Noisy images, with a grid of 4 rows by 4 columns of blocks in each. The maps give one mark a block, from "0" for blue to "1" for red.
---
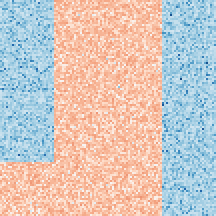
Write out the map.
0110
0110
0110
1110
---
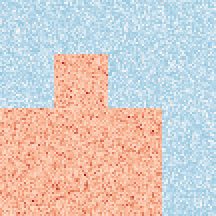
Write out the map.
0000
0100
1110
1110
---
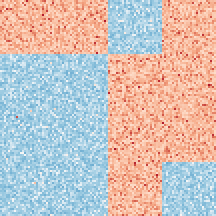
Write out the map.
1101
0011
0011
0010
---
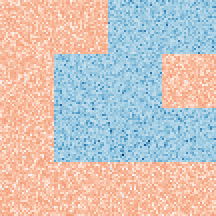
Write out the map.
1100
1001
1000
1111
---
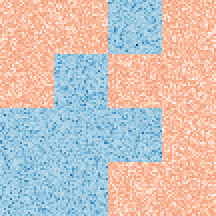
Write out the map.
1101
1011
0001
0011
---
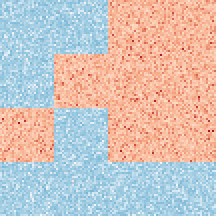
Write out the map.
0011
0111
1011
0000
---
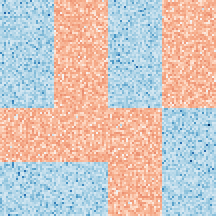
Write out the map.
0101
0101
1110
0010
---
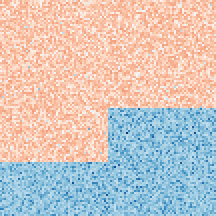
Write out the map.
1111
1111
1100
0000
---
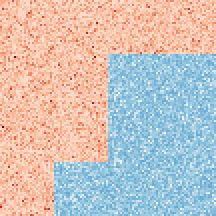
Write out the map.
1111
1100
1100
1000
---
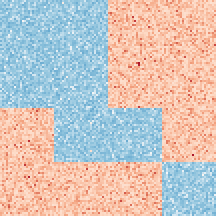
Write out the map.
0011
0011
1001
1110
